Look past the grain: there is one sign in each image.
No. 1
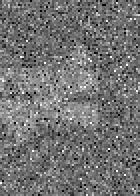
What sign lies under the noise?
not-equal sign
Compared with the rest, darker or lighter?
lighter
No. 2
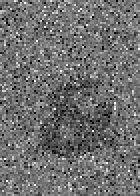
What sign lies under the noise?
ampersand
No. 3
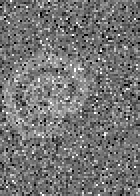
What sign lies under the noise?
at sign
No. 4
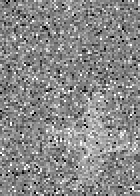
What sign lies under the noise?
plus sign
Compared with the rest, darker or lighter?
lighter
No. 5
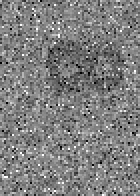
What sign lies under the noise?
infinity sign
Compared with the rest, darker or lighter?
darker
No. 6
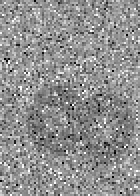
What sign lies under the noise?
infinity sign
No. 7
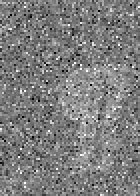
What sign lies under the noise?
pilcrow
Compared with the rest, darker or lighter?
lighter
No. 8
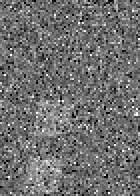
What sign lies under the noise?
colon
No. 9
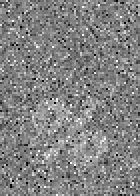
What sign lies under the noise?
percent sign
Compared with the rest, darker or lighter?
lighter
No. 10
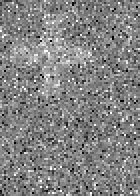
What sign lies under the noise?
plus sign
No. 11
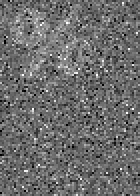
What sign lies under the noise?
percent sign
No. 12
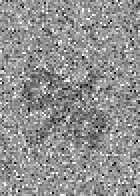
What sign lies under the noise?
percent sign
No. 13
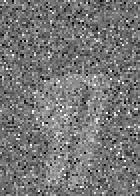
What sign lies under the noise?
pilcrow
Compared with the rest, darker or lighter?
lighter
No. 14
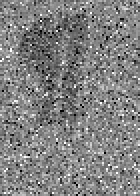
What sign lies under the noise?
pilcrow
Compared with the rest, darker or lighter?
darker
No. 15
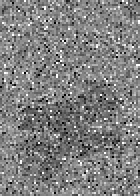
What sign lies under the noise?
not-equal sign
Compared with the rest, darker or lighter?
darker
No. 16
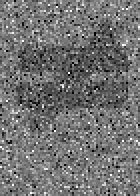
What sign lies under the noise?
not-equal sign
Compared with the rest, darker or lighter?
darker
